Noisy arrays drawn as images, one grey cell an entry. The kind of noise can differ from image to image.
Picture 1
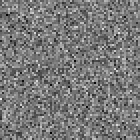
independent entries
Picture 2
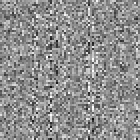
columns of uneven size
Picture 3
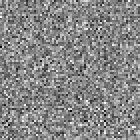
low rank plus noise
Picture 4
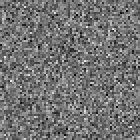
independent entries
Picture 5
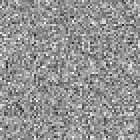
low rank plus noise
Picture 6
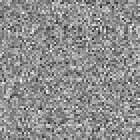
low rank plus noise
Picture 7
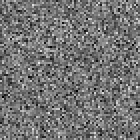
independent entries
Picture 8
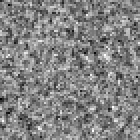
blotchy
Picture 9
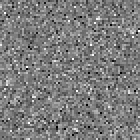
heavy tails
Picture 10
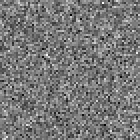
independent entries
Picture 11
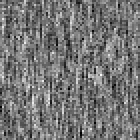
streaked along the columns
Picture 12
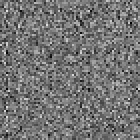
low rank plus noise
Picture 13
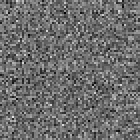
low rank plus noise
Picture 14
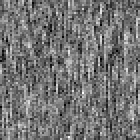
streaked along the columns
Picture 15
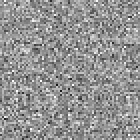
low rank plus noise
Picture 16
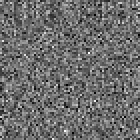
low rank plus noise
